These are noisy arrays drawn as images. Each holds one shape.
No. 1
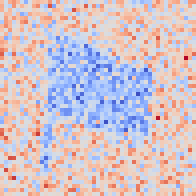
blue flag
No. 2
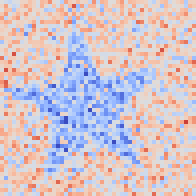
blue star
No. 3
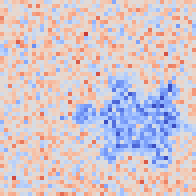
blue turtle
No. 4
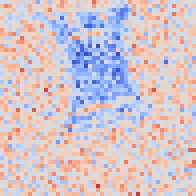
blue chess rook
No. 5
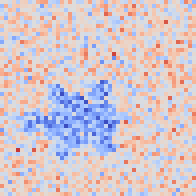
blue turtle
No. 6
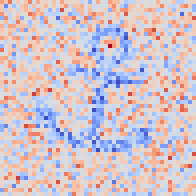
blue anchor
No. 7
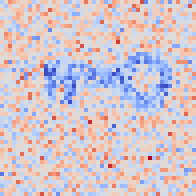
blue key
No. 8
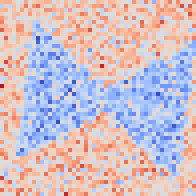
blue bow tie
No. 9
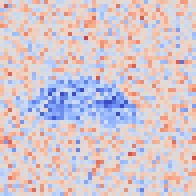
blue umbrella
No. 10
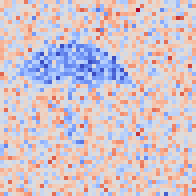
blue umbrella
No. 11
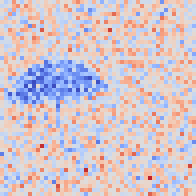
blue umbrella
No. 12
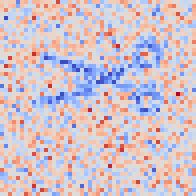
blue pair of scissors
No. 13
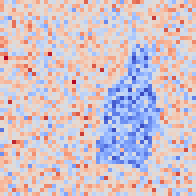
blue bottle
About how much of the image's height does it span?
two thirds
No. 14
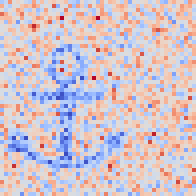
blue anchor
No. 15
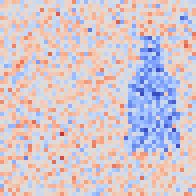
blue bottle
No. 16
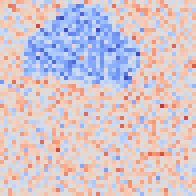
blue cloud
